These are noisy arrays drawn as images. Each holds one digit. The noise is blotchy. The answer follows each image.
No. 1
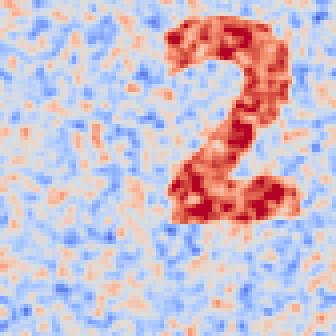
2
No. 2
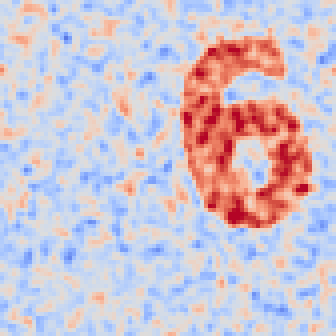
6
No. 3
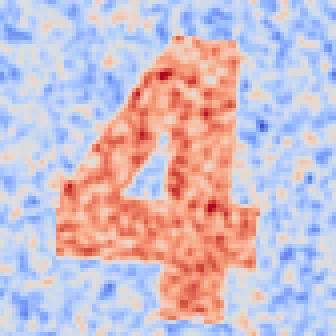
4
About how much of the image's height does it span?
nearly all
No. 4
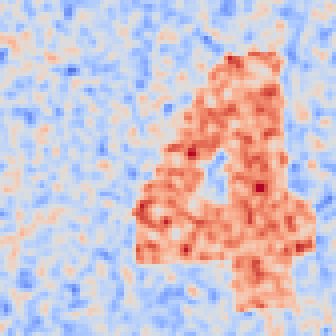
4
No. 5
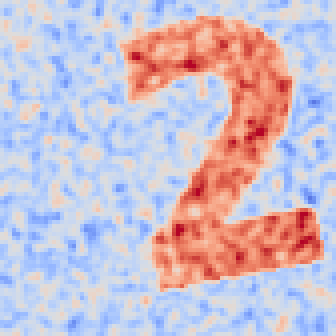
2
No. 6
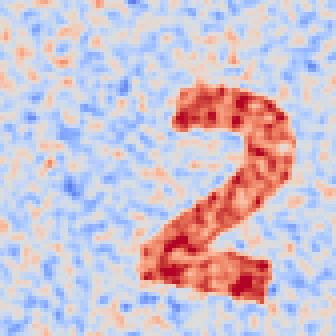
2
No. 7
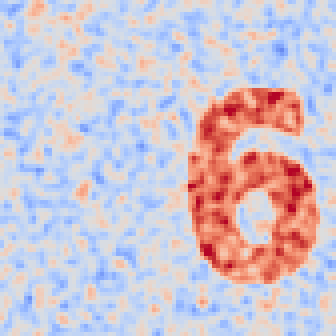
6
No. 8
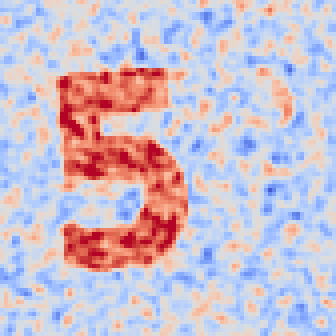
5
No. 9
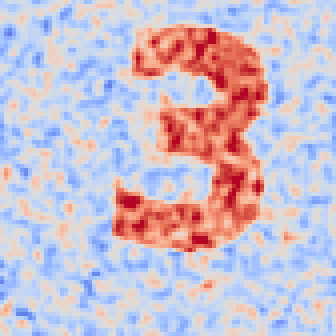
3
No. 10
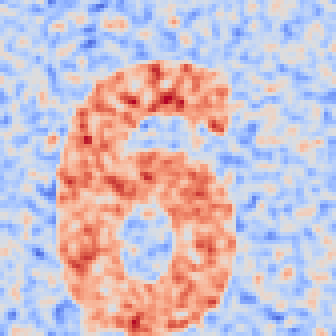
6
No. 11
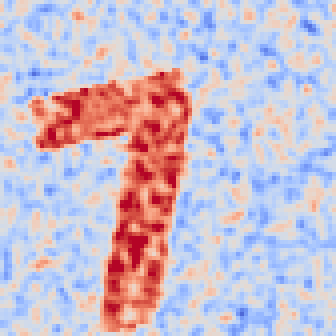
7
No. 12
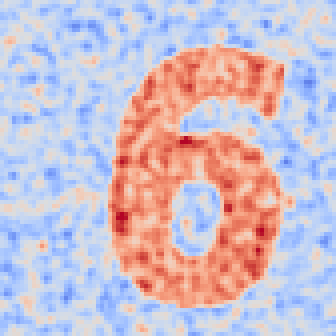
6
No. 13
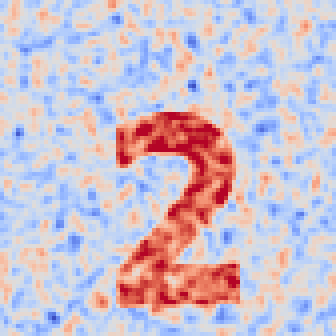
2
